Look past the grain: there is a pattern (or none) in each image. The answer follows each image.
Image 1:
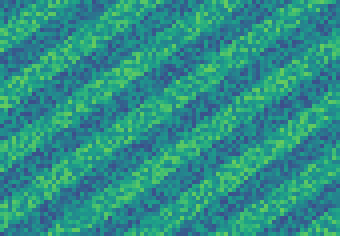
diagonal stripes
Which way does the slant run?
bottom left to top right
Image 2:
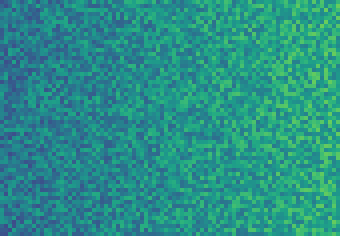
a smooth slope
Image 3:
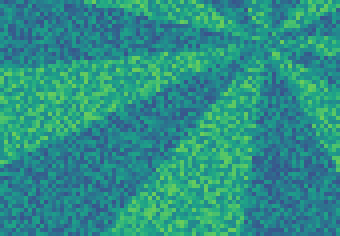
spokes from one point
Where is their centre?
top right
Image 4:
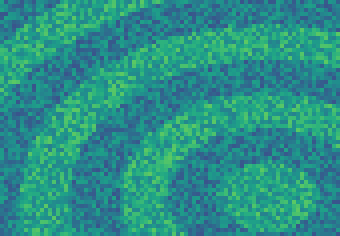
rings round one point
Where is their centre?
bottom right
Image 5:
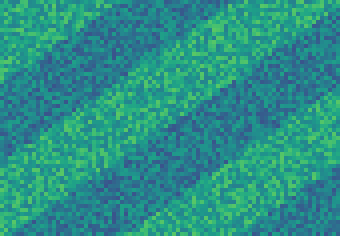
diagonal stripes
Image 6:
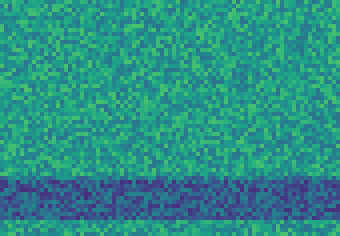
one horizontal stripe
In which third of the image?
bottom
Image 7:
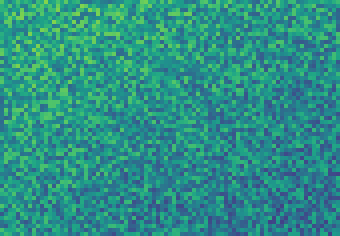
a smooth slope
